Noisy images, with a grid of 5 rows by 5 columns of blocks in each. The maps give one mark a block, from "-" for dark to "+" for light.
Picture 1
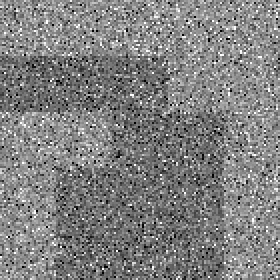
+++++
---++
++--+
+---+
+---+
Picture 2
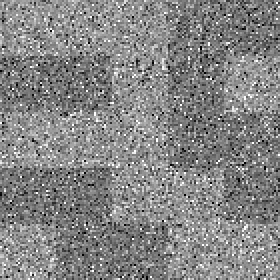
+++--
--+-+
+++--
--++-
+--++
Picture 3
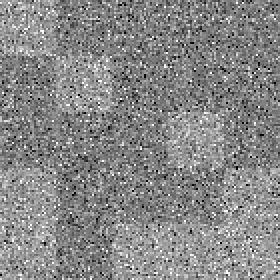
+----
-+---
---+-
+---+
+-+++
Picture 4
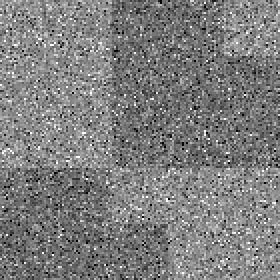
++--+
++---
++---
--+++
---++
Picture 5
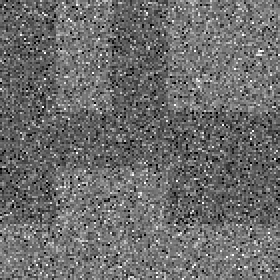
-+-++
-+-++
-----
-++--
+++++
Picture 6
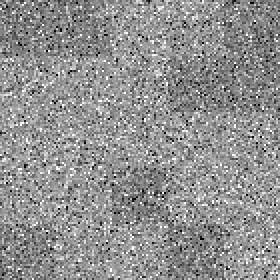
--++-
+++--
+++++
++-++
-++-+
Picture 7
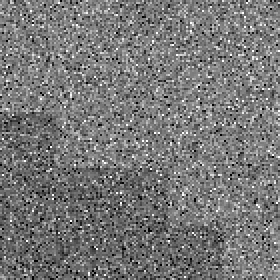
+++++
+++++
-++++
---++
----+
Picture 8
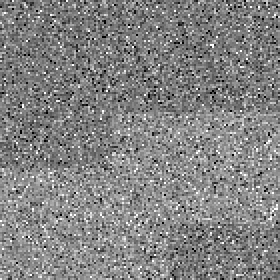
-----
-----
--+++
+++++
+++--
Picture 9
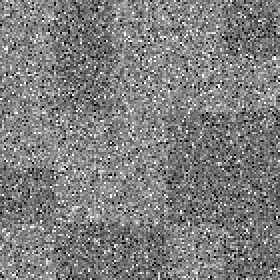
+-++-
+-+++
+++--
-++--
+--+-
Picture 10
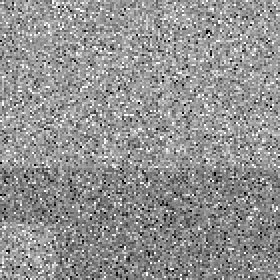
+++++
+++++
+++++
-----
+----
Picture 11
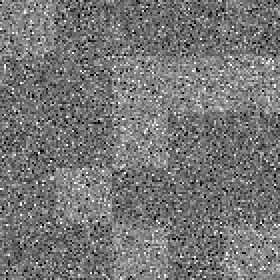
+----
--+++
--+--
-+---
--+-+
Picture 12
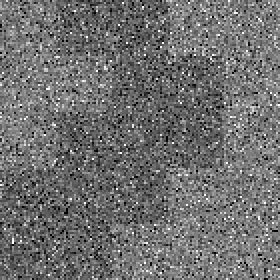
+--++
++--+
+---+
---++
--+++
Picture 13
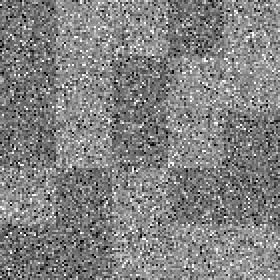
-++-+
-+-++
-+-+-
+-+--
--+++
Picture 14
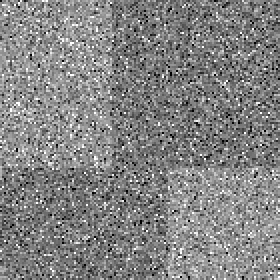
++---
++---
++---
---++
---++
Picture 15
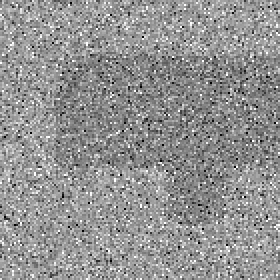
+++++
+----
+----
+++-+
+++++
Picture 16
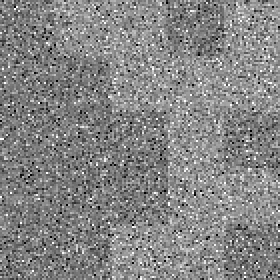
-++-+
--+++
---+-
---++
--++-
